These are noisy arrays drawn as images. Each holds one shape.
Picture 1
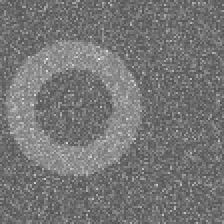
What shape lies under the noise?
ring
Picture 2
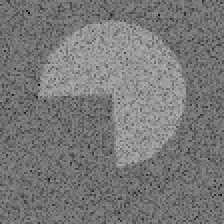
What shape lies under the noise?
disc with a wedge cut out
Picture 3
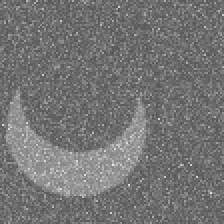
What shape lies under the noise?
crescent
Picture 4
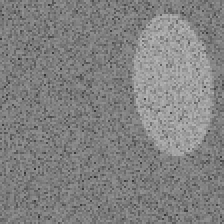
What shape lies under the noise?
ellipse
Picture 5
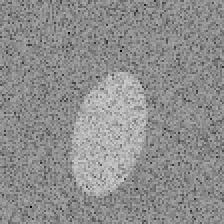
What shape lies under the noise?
ellipse
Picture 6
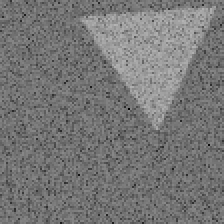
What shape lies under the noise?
triangle
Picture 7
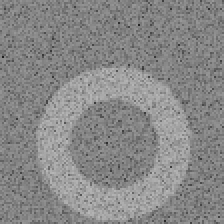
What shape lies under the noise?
ring
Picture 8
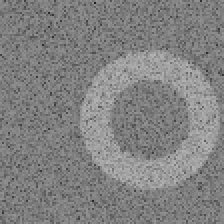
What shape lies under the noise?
ring
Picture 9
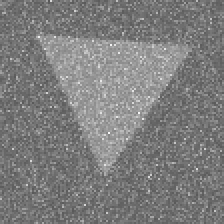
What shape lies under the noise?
triangle
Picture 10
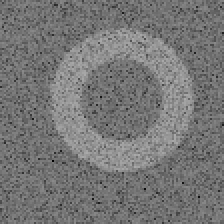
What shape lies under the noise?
ring
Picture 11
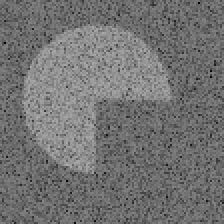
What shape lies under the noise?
disc with a wedge cut out
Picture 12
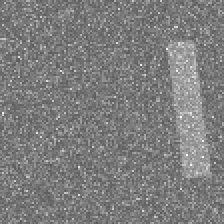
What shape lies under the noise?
bar
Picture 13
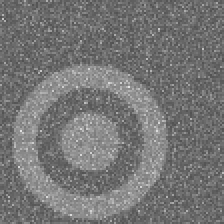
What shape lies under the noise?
bullseye
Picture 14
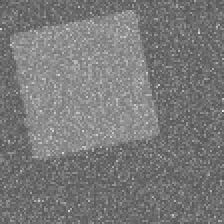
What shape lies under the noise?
square
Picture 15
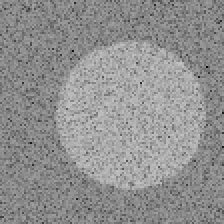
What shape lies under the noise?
disc
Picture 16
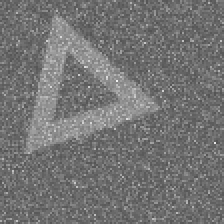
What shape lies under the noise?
triangle frame
